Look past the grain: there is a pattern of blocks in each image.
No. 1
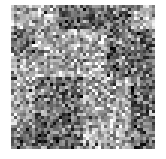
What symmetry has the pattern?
no symmetry
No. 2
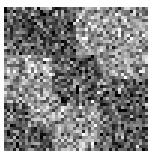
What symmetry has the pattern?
mirrored about the diagonal from the bottom left
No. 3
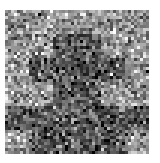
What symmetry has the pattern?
left and right mirror each other
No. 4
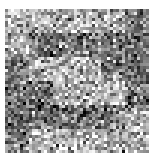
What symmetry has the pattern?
the same after a half turn
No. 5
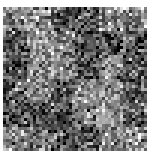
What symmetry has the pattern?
the same after a half turn
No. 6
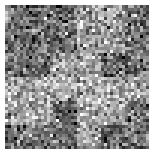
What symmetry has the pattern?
mirrored about the diagonal from the top left
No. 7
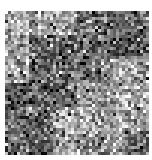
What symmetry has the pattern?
mirrored about the diagonal from the top left
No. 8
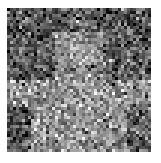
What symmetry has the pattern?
left and right mirror each other
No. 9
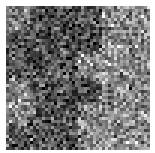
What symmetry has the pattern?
no symmetry
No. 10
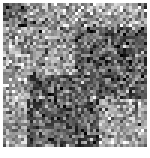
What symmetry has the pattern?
mirrored about the diagonal from the top left
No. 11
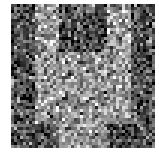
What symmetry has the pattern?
left and right mirror each other
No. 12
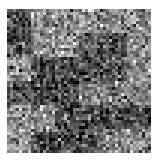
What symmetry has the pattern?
no symmetry
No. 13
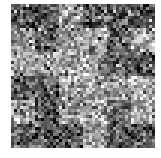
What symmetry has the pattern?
the same after a half turn
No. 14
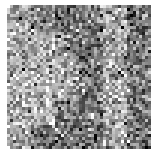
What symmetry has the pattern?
top and bottom mirror each other
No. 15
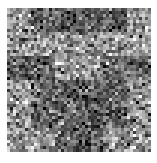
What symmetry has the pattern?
left and right mirror each other
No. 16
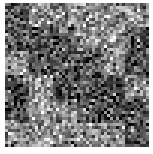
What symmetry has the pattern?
the same after a half turn
